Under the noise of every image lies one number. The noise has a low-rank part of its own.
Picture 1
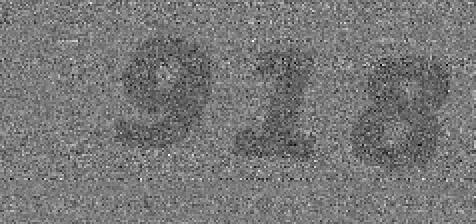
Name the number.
918
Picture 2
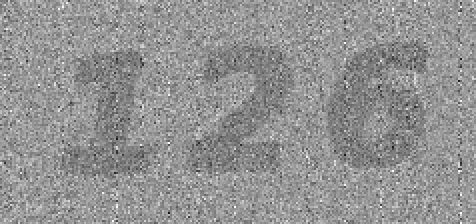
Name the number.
126
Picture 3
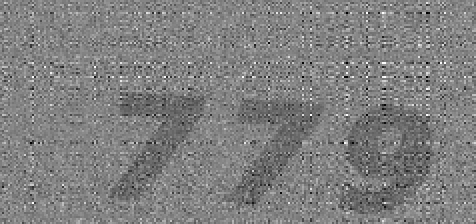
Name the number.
779
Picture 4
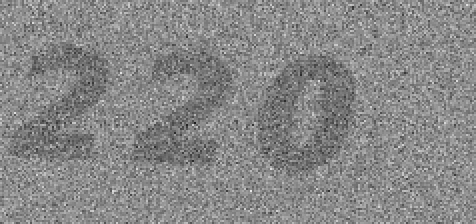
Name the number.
220
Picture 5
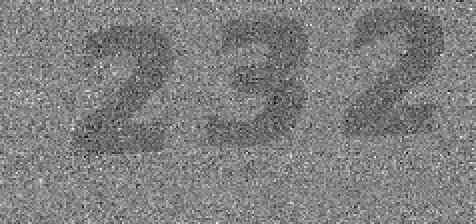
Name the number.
232
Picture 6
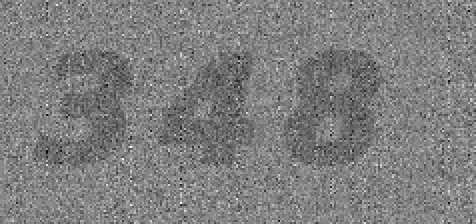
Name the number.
348
